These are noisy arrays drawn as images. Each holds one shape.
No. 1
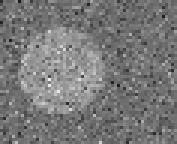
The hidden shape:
disc
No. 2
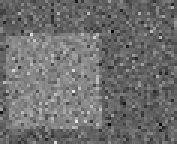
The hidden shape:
square
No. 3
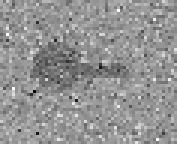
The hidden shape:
lollipop
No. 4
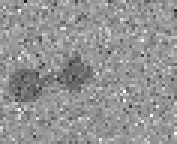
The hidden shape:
dumbbell
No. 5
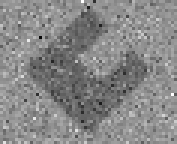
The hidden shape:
square with a notch
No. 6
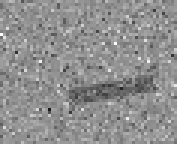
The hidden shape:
bar
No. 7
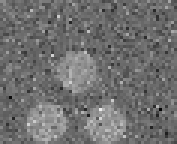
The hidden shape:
three dots
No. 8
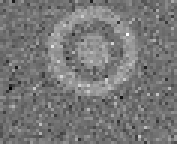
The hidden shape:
bullseye
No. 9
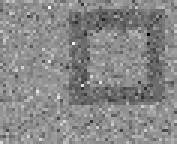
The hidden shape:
square frame
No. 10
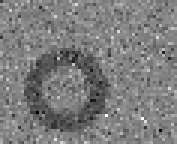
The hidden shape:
ring
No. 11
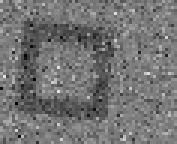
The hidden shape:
square frame
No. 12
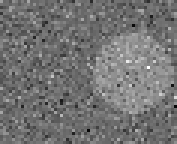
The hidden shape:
disc
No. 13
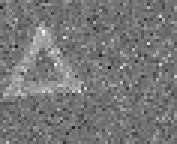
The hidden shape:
triangle frame
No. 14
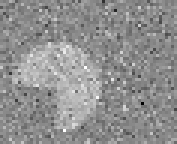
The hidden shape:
disc with a wedge cut out
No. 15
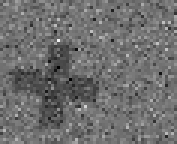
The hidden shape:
cross
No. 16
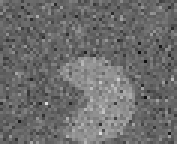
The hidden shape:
disc with a wedge cut out
